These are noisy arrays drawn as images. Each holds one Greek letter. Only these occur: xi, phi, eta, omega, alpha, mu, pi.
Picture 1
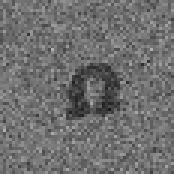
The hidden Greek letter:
omega
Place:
centre
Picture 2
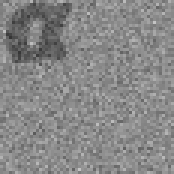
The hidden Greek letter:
alpha
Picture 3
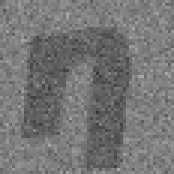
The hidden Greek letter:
eta
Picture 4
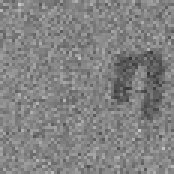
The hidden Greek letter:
eta
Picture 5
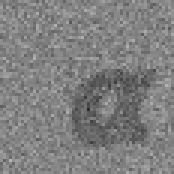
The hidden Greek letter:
alpha
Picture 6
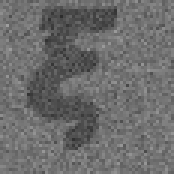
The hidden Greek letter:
xi
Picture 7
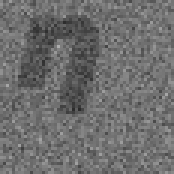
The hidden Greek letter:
eta
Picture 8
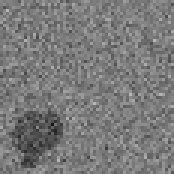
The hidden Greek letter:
phi
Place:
bottom left
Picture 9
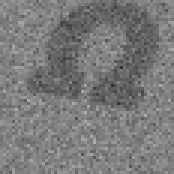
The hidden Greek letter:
omega
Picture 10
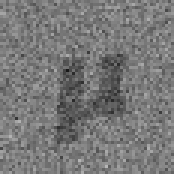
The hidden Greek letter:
mu
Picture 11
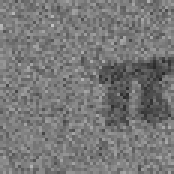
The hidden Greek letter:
pi
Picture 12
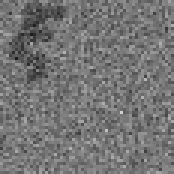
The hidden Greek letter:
xi
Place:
top left
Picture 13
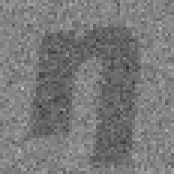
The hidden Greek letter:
eta
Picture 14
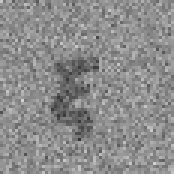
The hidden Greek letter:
xi
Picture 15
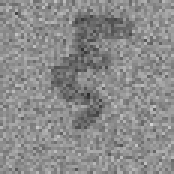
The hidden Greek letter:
xi
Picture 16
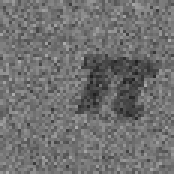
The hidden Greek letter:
pi
